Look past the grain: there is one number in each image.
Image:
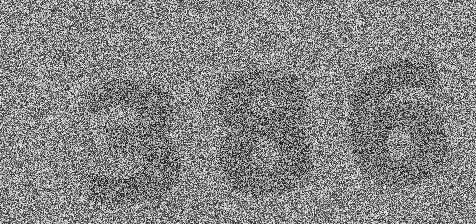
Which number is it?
386
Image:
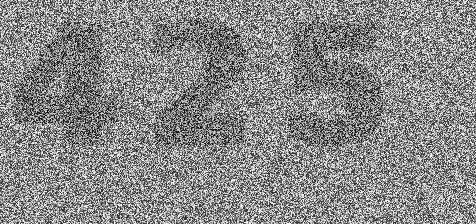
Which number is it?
425
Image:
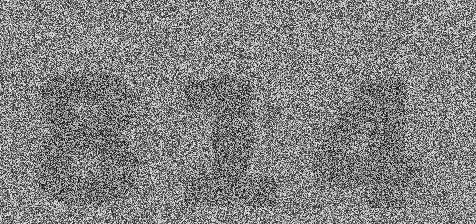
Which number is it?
814
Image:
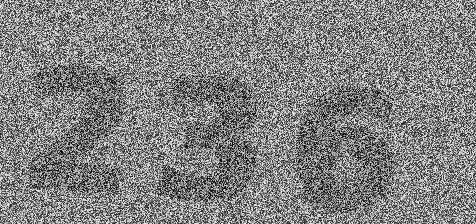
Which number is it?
236
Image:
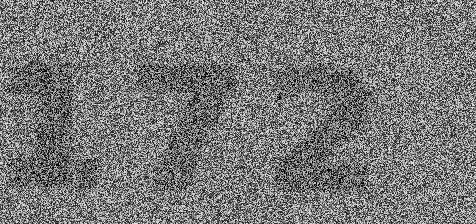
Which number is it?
172
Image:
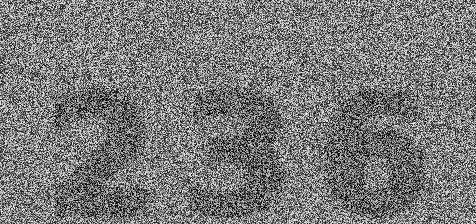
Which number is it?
236
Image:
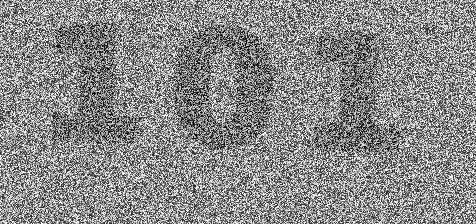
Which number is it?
101
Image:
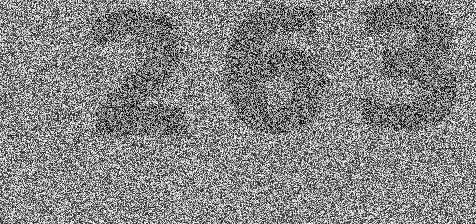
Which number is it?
263
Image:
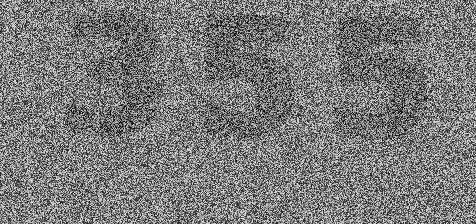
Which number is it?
355
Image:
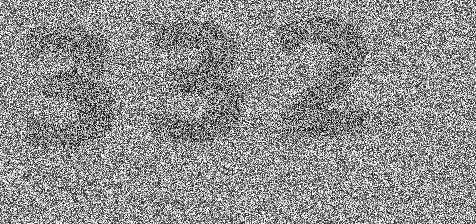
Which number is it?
332
